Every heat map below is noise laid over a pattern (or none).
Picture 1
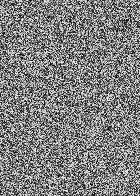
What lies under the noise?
only noise
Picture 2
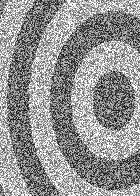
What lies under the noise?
rings round one point
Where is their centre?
middle right
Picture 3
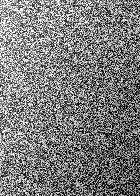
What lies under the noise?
a smooth slope
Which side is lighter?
top left
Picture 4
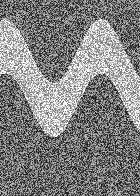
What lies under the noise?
a wavy band
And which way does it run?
left to right
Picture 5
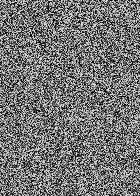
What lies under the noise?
only noise
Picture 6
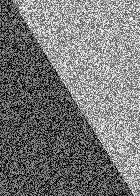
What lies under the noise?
a sharp edge
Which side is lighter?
top right
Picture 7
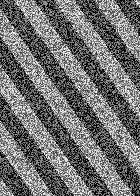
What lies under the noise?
diagonal stripes
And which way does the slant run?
top left to bottom right
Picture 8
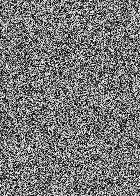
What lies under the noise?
only noise
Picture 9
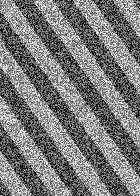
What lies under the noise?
diagonal stripes
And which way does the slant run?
top left to bottom right
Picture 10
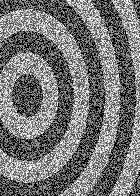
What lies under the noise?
rings round one point
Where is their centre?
middle left
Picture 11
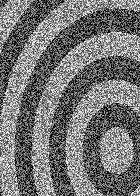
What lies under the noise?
rings round one point
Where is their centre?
bottom right
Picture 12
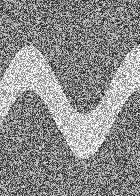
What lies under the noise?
a wavy band
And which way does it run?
left to right
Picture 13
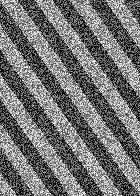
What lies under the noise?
diagonal stripes
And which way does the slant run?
top left to bottom right
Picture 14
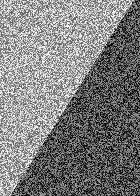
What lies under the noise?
a sharp edge
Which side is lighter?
top left
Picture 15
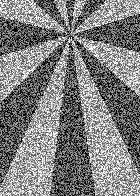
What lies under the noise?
spokes from one point
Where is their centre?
top middle
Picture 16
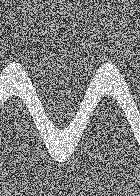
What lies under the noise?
a wavy band
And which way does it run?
left to right
